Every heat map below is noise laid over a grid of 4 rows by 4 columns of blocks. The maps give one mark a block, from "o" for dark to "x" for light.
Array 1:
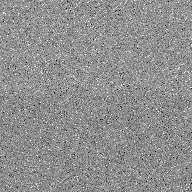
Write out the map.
x x x x
x x x x
o o o o
o o o o
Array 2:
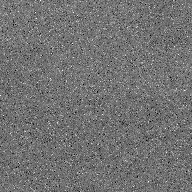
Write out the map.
x x x o
o x x x
o o o o
o o o o
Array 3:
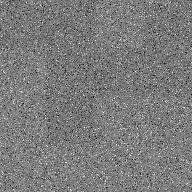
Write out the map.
o o x o
x o o o
x o x x
x x x x
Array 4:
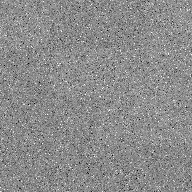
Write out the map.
x o o x
o x x x
o o x x
o o o o
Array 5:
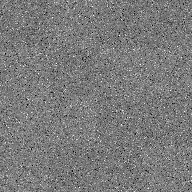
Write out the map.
o x o o
x o x x
x x o o
x o o x
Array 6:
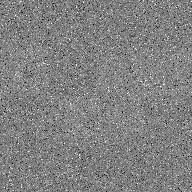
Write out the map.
o o o o
x o x x
o x x o
o o o o
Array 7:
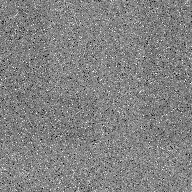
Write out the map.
o x x o
o x x o
o o x o
x x x x
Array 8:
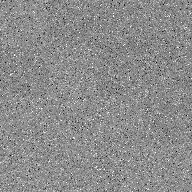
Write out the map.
x o o o
o x o o
x x x o
x x x x
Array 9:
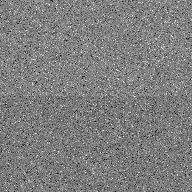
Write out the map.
x x x x
x x x x
o o o o
o o o o
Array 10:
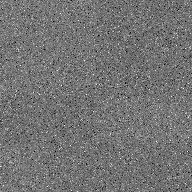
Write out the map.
x x o o
x x o o
o o x x
x o o o
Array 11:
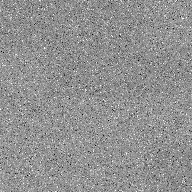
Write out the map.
o o o x
x o o o
x x x x
x x x o
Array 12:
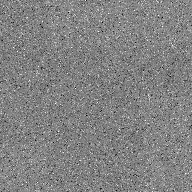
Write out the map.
o x x x
o o o o
o o o x
x o o x
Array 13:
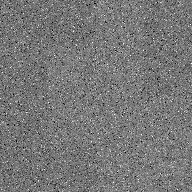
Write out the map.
o o x o
o x x o
o x x x
o o x x
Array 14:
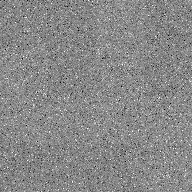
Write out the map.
o o x o
x o x o
x x x x
o o o x
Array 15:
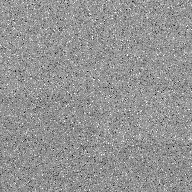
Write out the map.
x x x x
x x x x
o o x x
o o o o
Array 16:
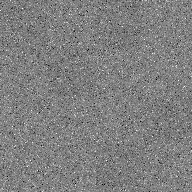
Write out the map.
o x o x
x o x x
x x x o
x x o x
